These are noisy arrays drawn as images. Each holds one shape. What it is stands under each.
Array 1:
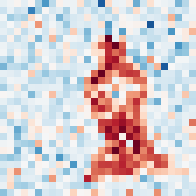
chess bishop
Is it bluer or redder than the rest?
redder
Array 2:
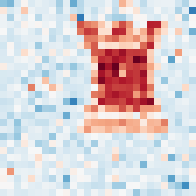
chess rook
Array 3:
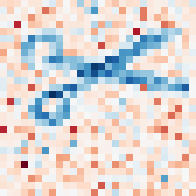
pair of scissors
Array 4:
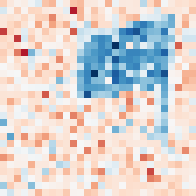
flag
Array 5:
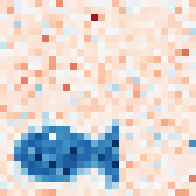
fish
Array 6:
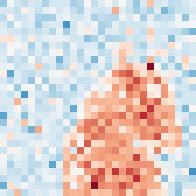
chess knight
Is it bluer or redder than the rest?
redder
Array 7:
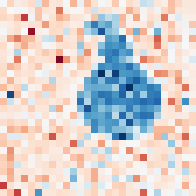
pear
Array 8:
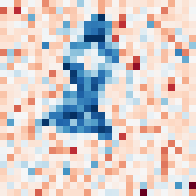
chess bishop
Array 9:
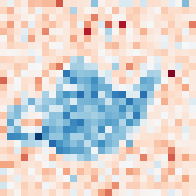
teapot
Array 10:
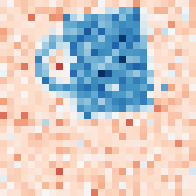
cup
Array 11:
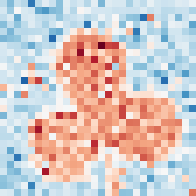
club
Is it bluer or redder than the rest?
redder
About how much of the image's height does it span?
nearly all
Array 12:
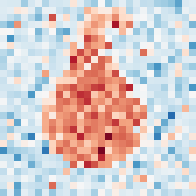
pear
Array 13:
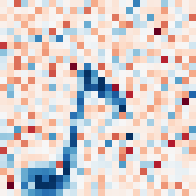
musical note
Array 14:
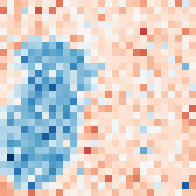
footprint
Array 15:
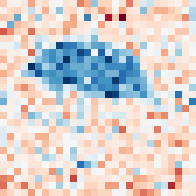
umbrella
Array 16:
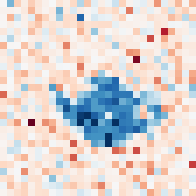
teapot
